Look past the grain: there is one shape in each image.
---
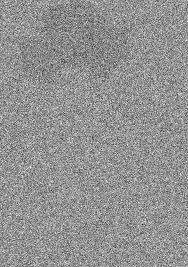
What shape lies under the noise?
car
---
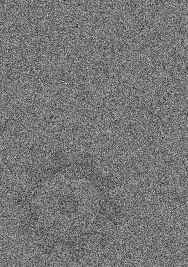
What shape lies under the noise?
gear
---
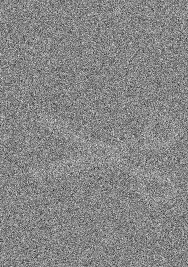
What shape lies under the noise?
pair of scissors
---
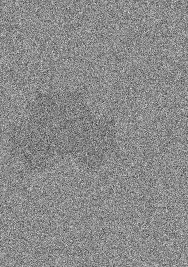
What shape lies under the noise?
car
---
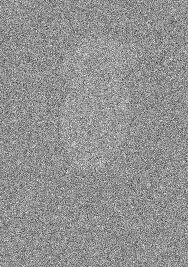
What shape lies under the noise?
footprint
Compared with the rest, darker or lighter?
lighter
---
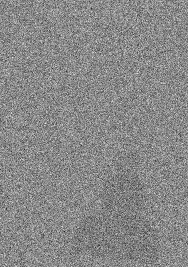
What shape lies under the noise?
chess pawn
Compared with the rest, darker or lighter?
darker
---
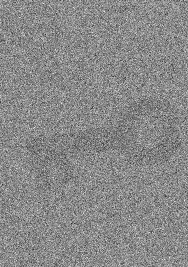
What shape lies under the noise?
key
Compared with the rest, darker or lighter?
darker
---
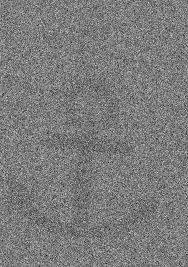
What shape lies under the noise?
anchor
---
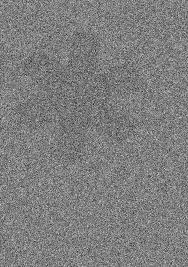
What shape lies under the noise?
asterisk
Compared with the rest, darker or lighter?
darker
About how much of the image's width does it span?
two thirds
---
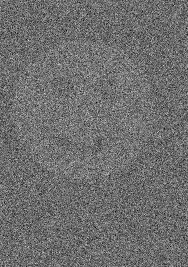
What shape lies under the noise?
smiling face
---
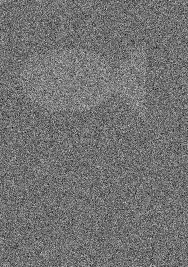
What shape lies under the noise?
fish
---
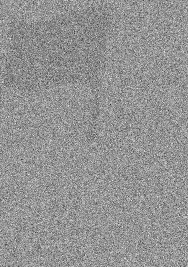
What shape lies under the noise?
flag
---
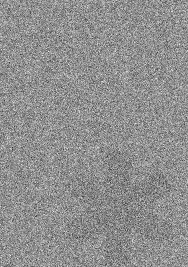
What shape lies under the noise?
asterisk
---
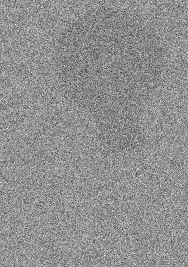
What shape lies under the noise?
light bulb
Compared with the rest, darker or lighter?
darker
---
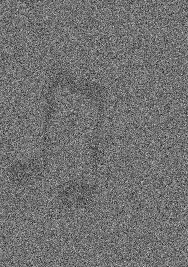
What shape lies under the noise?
pair of musical notes
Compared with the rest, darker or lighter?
darker
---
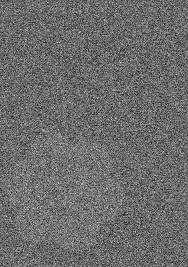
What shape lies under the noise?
flower
